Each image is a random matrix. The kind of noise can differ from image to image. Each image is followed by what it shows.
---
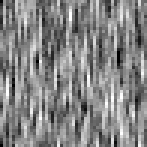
streaked along the columns
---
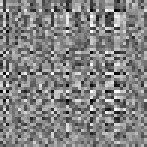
low rank plus noise
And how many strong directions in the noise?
one
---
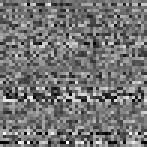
rows of uneven size
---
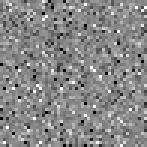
heavy tails
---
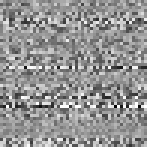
rows of uneven size
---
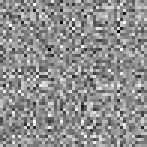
low rank plus noise
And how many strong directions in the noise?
three or four
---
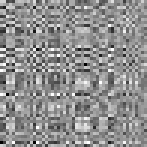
low rank plus noise
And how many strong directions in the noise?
one
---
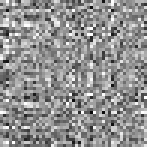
low rank plus noise
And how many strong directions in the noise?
three or four
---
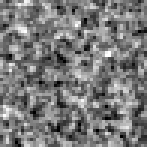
blotchy
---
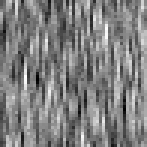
streaked along the columns
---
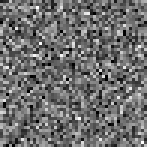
independent entries
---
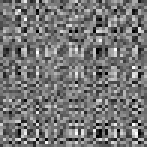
low rank plus noise
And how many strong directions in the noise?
one
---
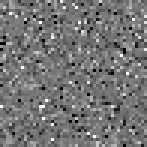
heavy tails
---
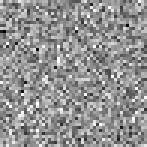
independent entries
